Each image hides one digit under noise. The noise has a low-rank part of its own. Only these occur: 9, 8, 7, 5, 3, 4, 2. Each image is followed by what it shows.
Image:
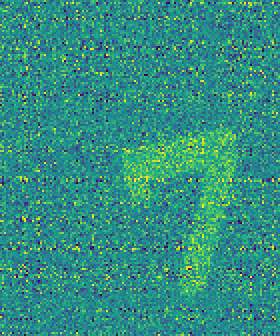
light 7
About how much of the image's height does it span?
half
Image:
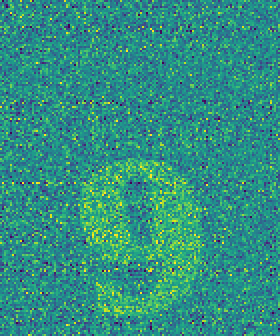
light 9
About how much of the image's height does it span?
half
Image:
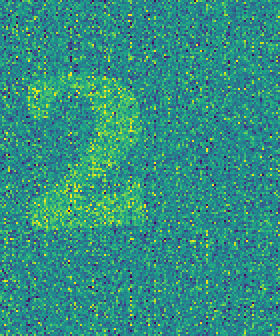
light 2
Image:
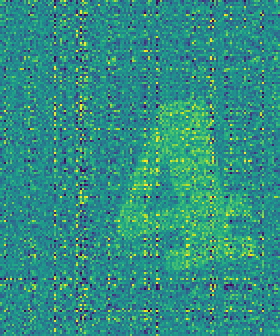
light 4
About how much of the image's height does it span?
half
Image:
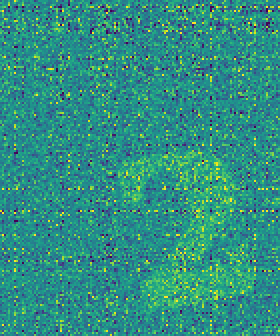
light 2
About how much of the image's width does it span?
half
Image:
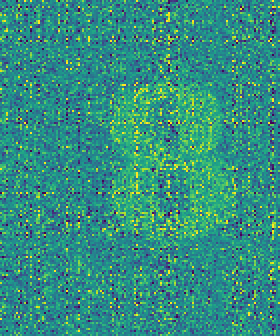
light 8
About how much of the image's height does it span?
half
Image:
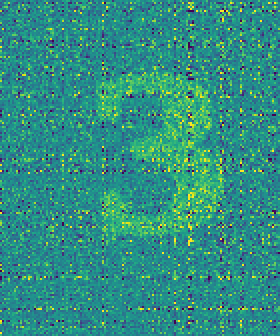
light 3
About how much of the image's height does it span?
half
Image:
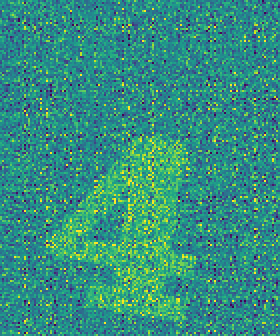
light 4
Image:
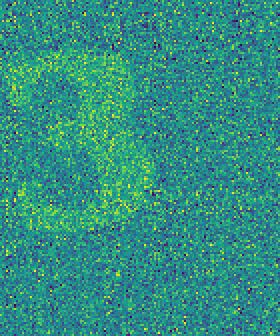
light 3
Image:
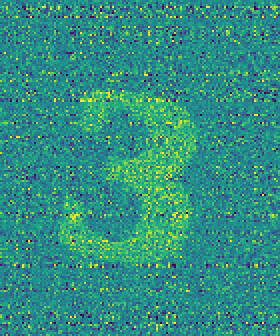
light 3
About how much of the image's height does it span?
half
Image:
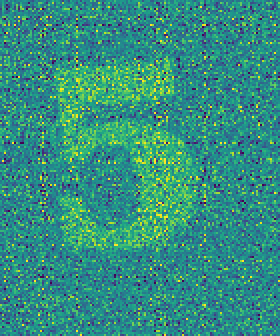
light 5
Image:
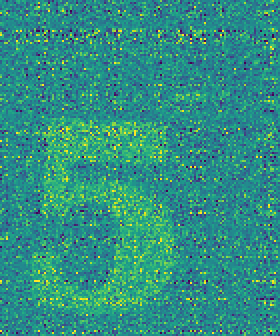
light 5
